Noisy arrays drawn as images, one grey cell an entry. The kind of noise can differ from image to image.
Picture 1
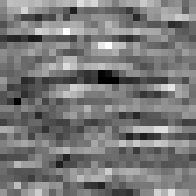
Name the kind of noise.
streaked along the rows
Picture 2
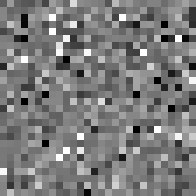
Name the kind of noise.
heavy tails
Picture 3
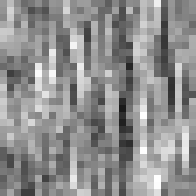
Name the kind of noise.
streaked along the columns
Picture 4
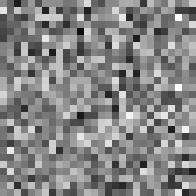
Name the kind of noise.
independent entries
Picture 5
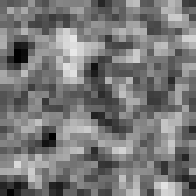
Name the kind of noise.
blotchy
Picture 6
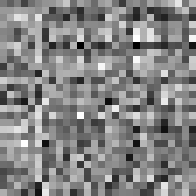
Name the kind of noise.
low rank plus noise
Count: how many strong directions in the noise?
two
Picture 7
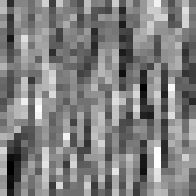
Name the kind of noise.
streaked along the columns
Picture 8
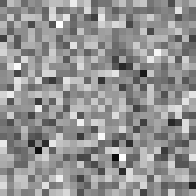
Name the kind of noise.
independent entries
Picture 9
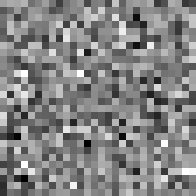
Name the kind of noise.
low rank plus noise
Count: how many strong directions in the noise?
five to eight
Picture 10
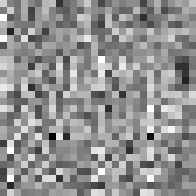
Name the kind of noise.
low rank plus noise
